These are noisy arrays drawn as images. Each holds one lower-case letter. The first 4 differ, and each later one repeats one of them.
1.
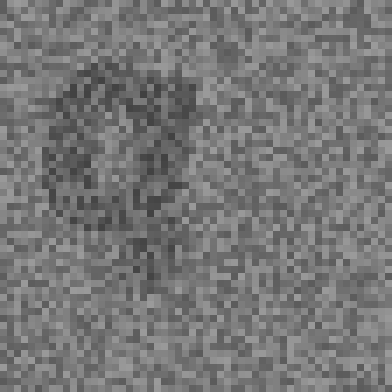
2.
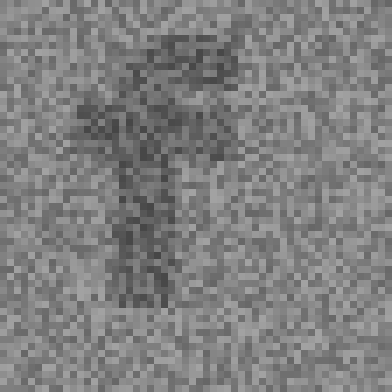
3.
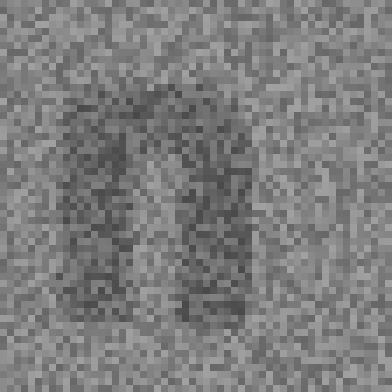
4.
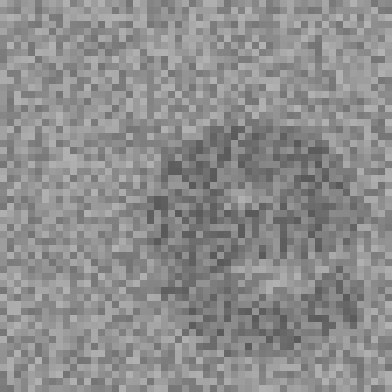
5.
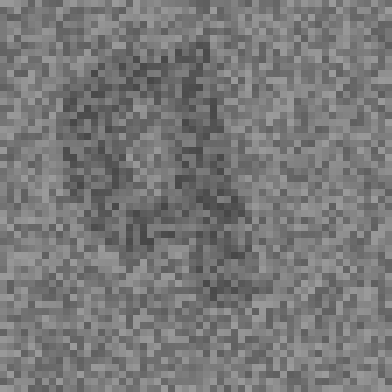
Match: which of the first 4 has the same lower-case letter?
1
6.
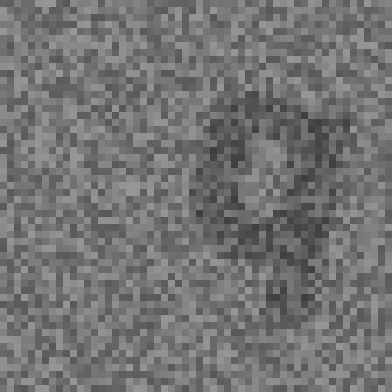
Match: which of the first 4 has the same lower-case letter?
1
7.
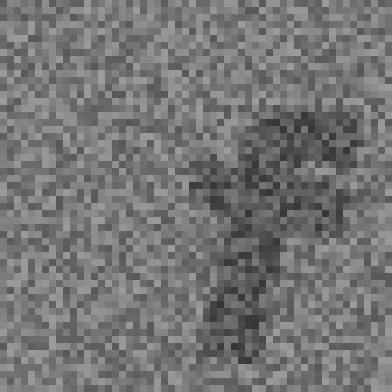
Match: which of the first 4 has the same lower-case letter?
2
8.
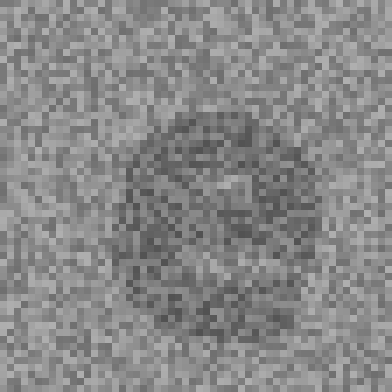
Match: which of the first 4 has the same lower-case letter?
4
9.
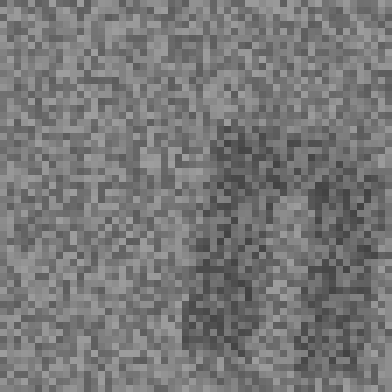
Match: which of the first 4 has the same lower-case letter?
3
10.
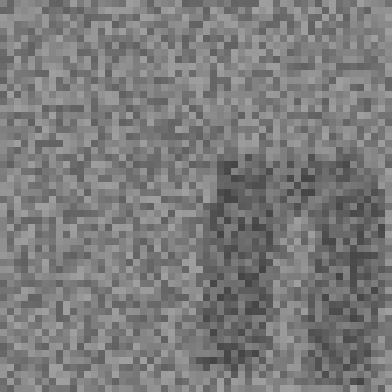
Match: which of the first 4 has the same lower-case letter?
3
